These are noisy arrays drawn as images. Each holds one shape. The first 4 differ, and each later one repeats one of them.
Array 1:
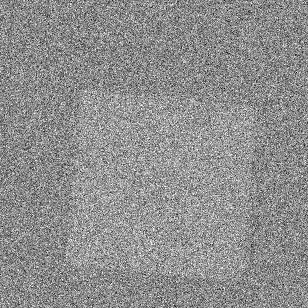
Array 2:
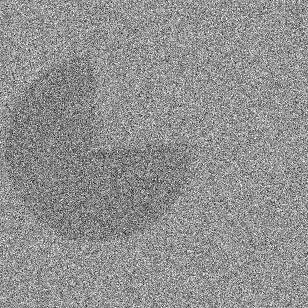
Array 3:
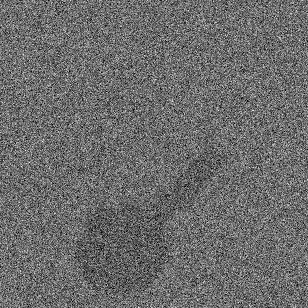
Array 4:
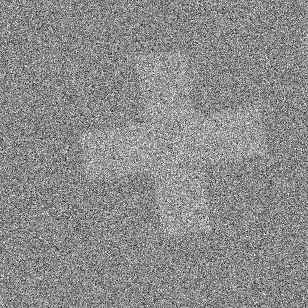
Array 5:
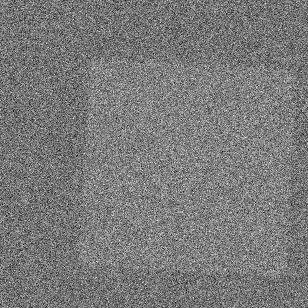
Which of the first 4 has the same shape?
1
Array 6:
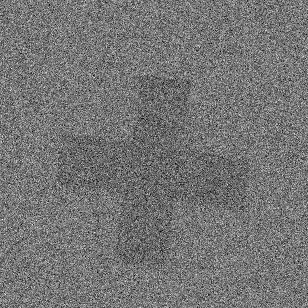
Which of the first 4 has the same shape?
4
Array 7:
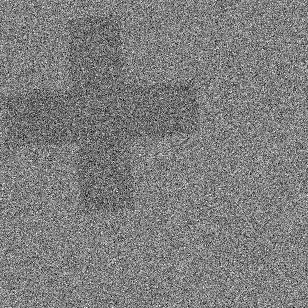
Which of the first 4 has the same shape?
4
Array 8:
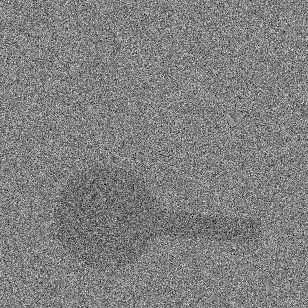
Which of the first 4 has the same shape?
3
